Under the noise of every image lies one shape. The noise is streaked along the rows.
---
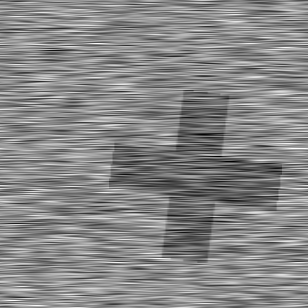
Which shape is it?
cross
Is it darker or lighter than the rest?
darker
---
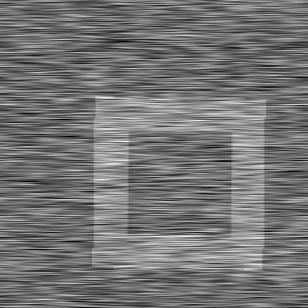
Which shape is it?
square frame
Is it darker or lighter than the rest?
lighter
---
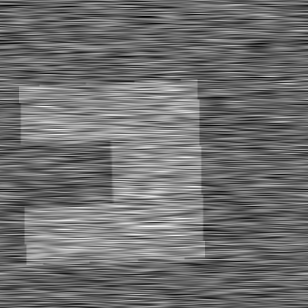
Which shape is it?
square with a notch
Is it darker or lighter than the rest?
lighter
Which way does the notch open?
left
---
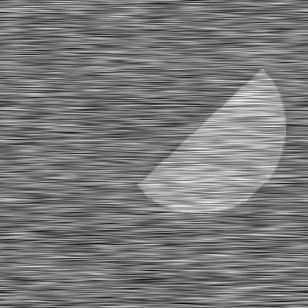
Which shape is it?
half disc
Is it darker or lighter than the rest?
lighter
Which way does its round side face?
down and right
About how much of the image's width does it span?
half
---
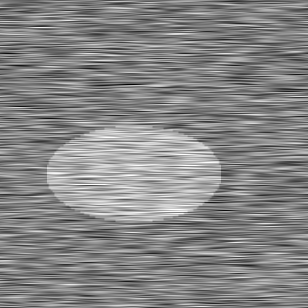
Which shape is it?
ellipse
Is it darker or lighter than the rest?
lighter
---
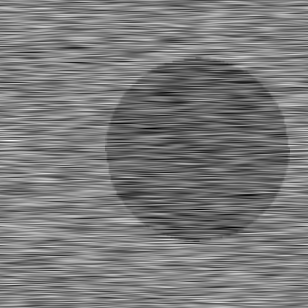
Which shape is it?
disc
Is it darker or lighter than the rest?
darker
